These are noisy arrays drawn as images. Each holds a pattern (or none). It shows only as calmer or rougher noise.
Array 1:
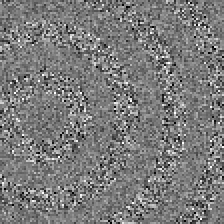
rings round one point
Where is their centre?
middle left
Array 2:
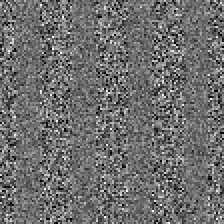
vertical stripes
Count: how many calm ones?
4
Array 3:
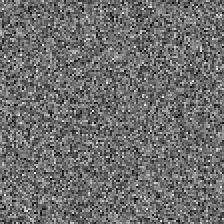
only noise
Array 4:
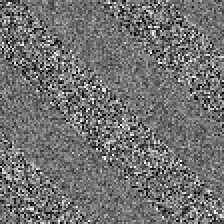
diagonal stripes
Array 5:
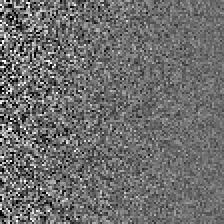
a smooth slope
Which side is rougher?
left
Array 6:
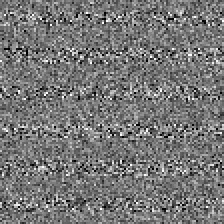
horizontal stripes
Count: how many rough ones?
6
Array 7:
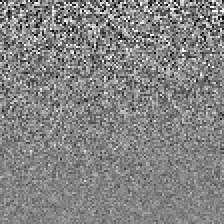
a smooth slope
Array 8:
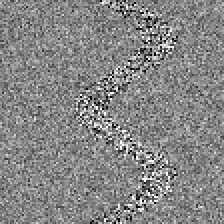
a wavy band
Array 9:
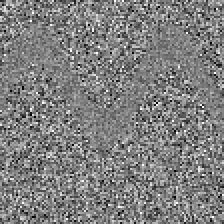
a wavy band
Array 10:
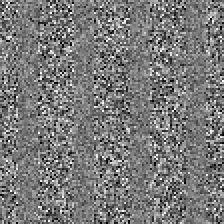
vertical stripes
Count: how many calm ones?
4
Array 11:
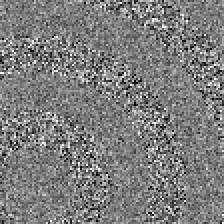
rings round one point
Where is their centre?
bottom left
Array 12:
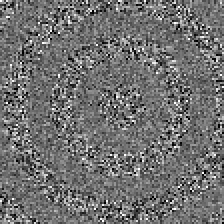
rings round one point
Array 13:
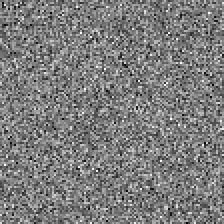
only noise
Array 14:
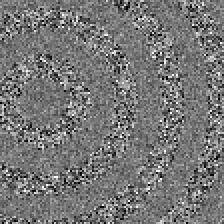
rings round one point
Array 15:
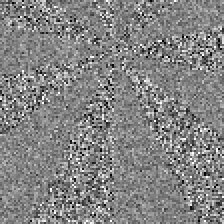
spokes from one point
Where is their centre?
top middle
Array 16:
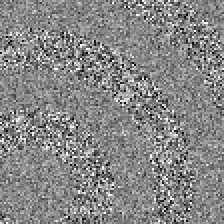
rings round one point
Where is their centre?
bottom left
